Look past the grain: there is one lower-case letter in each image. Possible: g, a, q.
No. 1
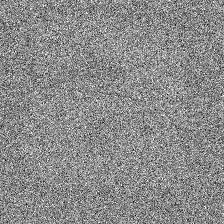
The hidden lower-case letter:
a
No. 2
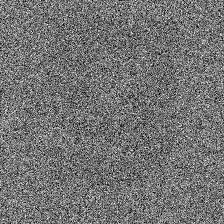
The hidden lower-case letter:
g
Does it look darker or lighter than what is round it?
darker
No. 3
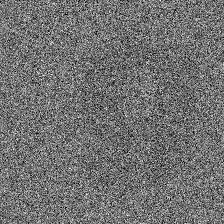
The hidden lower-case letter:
g
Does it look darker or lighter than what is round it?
darker
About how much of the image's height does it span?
two thirds
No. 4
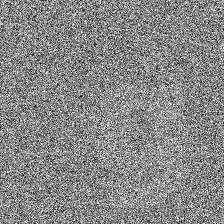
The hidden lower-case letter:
g
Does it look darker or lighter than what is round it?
lighter
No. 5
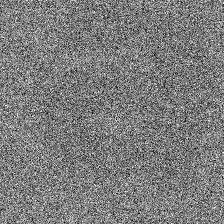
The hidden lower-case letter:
a
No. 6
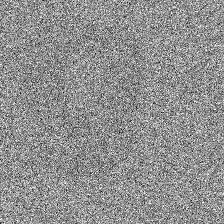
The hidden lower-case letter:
g
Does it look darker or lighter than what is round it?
darker
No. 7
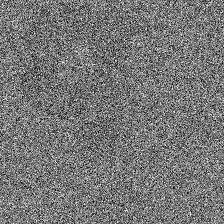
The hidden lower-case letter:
q
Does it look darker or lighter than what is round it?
darker
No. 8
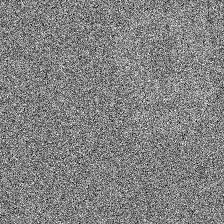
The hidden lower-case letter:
g
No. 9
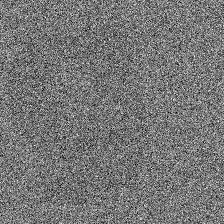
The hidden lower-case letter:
g
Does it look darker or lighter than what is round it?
darker
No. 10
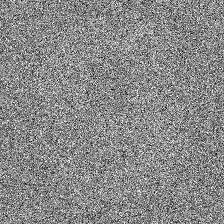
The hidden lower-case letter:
g
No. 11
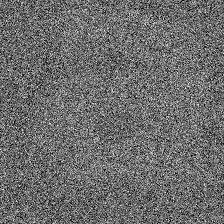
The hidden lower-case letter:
a
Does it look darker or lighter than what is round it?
lighter
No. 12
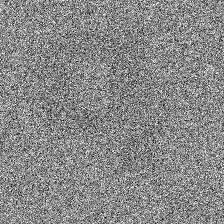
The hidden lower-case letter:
q
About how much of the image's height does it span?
two thirds
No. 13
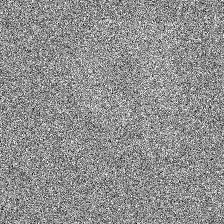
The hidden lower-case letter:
q
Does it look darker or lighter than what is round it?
lighter
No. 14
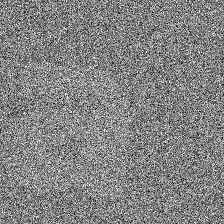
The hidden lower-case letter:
a
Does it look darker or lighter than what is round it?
lighter
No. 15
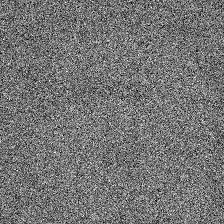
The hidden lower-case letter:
a
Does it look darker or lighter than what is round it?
lighter
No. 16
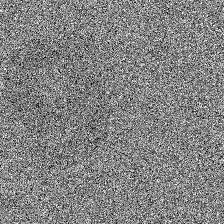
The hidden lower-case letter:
g
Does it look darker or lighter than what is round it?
darker
